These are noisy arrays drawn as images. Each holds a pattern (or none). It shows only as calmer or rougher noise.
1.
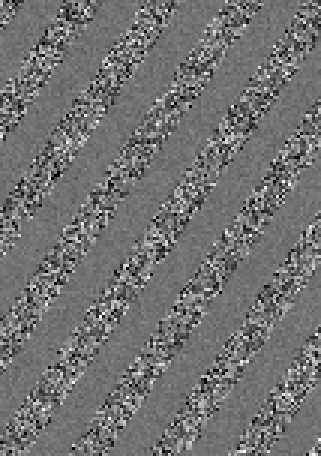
diagonal stripes
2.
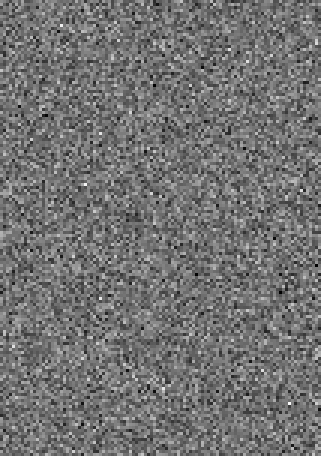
only noise
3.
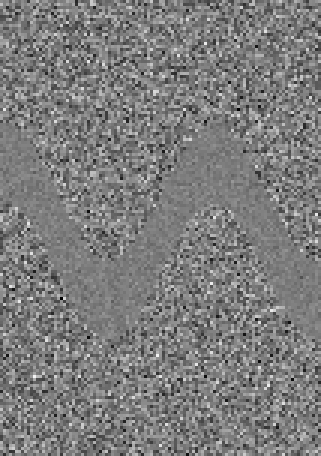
a wavy band
